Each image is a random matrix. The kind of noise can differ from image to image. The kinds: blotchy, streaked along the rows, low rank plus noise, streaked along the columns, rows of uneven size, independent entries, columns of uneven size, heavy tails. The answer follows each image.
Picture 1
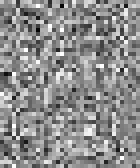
low rank plus noise
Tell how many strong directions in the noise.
three or four
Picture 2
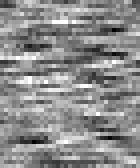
streaked along the rows
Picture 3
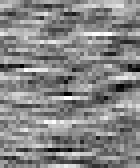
streaked along the rows
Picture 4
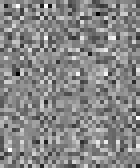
low rank plus noise
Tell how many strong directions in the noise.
one
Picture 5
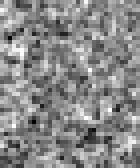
blotchy
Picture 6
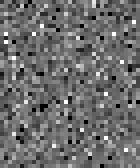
heavy tails
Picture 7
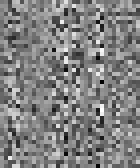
columns of uneven size
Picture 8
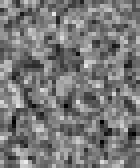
blotchy
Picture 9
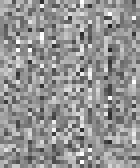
columns of uneven size
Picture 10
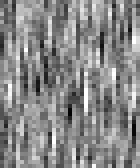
streaked along the columns
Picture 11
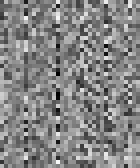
columns of uneven size
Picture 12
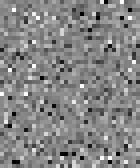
heavy tails
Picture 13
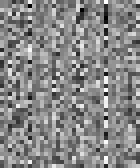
columns of uneven size
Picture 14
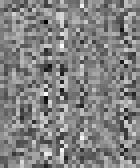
columns of uneven size
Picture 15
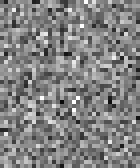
independent entries
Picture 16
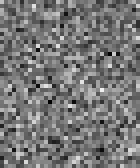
independent entries
